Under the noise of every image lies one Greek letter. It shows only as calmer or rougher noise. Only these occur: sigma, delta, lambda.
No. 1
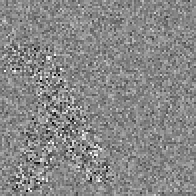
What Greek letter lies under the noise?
lambda
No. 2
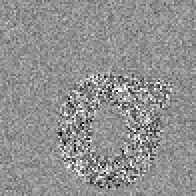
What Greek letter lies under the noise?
sigma
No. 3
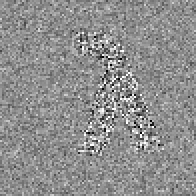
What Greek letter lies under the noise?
lambda
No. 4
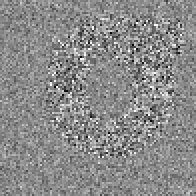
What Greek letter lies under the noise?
sigma
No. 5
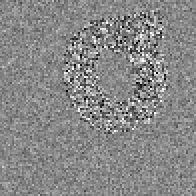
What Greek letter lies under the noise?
sigma
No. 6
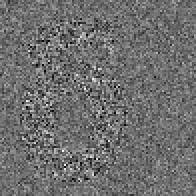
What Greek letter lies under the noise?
delta
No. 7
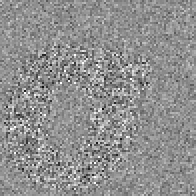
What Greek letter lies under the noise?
sigma
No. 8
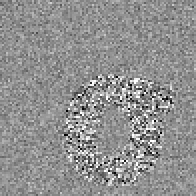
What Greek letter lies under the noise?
sigma
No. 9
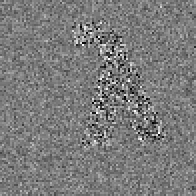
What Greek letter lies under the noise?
lambda
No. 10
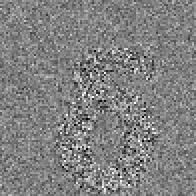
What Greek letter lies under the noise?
delta
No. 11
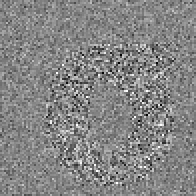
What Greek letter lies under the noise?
sigma
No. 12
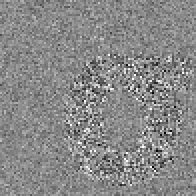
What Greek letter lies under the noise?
sigma
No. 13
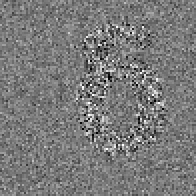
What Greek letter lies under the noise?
delta
